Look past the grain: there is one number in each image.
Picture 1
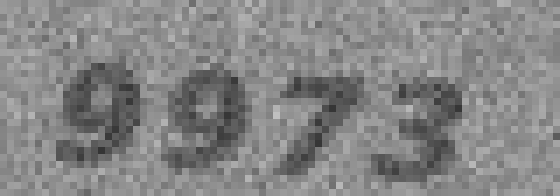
9973
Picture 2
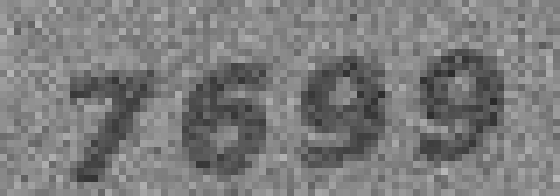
7699
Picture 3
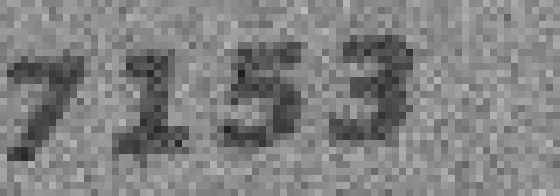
7153
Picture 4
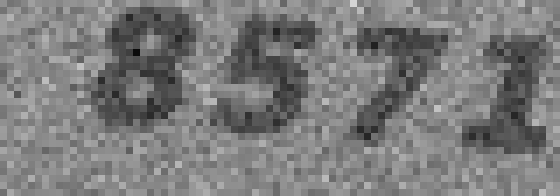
8571
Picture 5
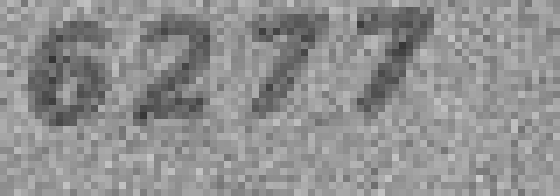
6277
